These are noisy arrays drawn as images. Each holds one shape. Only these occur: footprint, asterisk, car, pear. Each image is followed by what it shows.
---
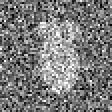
footprint
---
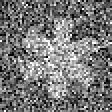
asterisk
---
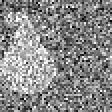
pear
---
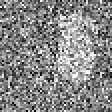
footprint
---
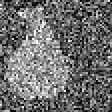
pear
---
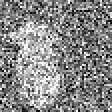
footprint
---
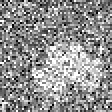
car
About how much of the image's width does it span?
two thirds
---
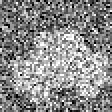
car
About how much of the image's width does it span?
nearly all
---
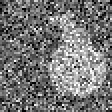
pear
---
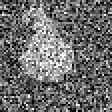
pear
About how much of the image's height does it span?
two thirds
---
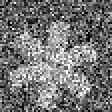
asterisk
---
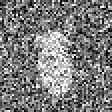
footprint
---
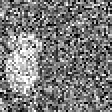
footprint
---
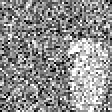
footprint
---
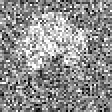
car
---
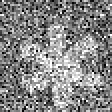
asterisk
